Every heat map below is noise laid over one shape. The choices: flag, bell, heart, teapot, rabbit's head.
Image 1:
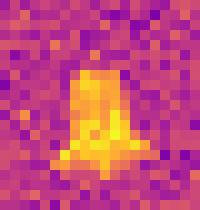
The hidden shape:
bell
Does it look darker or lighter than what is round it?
lighter
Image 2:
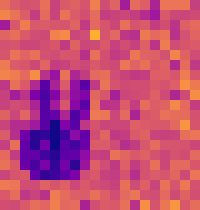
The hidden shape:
rabbit's head
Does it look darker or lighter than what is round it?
darker
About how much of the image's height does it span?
half
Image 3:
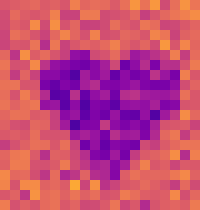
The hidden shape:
heart
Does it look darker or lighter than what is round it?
darker
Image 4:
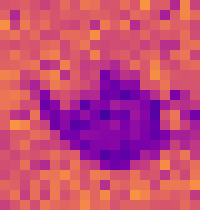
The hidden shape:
teapot
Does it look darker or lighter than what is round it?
darker
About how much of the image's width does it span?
nearly all
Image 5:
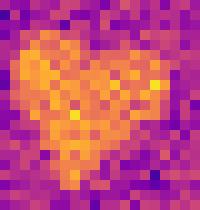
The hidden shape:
heart
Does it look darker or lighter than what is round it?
lighter
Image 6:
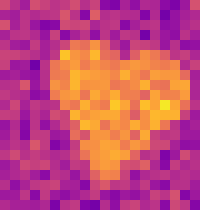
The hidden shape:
heart
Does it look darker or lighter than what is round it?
lighter
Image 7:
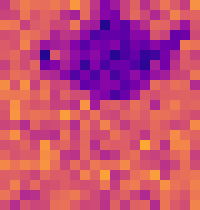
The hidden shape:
teapot
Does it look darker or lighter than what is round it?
darker
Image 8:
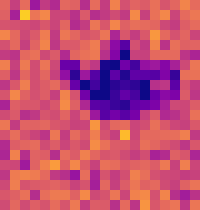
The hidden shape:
teapot
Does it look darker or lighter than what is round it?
darker
